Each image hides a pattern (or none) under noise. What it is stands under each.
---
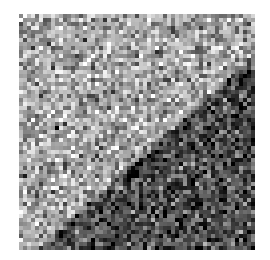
a sharp edge
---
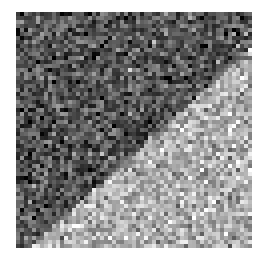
a sharp edge
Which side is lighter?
bottom right
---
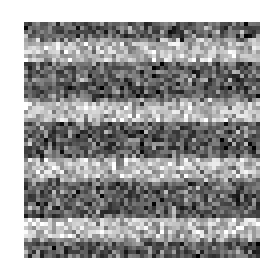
horizontal stripes
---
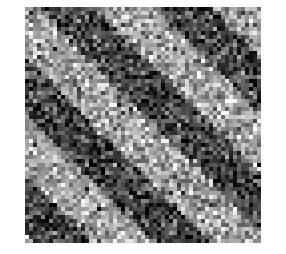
diagonal stripes
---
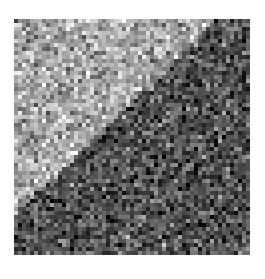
a sharp edge
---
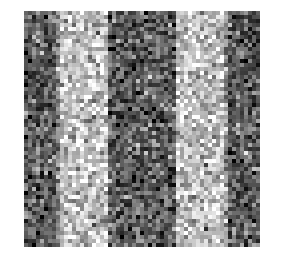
vertical stripes
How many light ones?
2
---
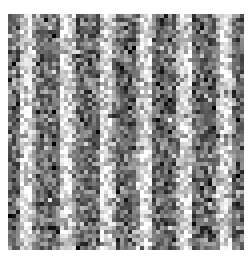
vertical stripes
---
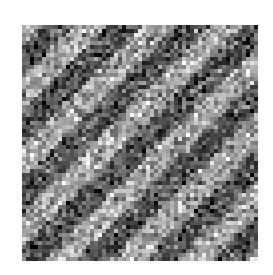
diagonal stripes
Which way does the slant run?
bottom left to top right
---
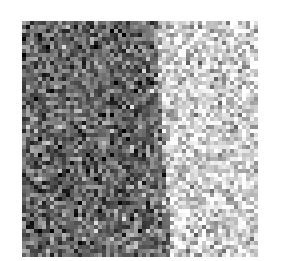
a sharp edge
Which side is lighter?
right
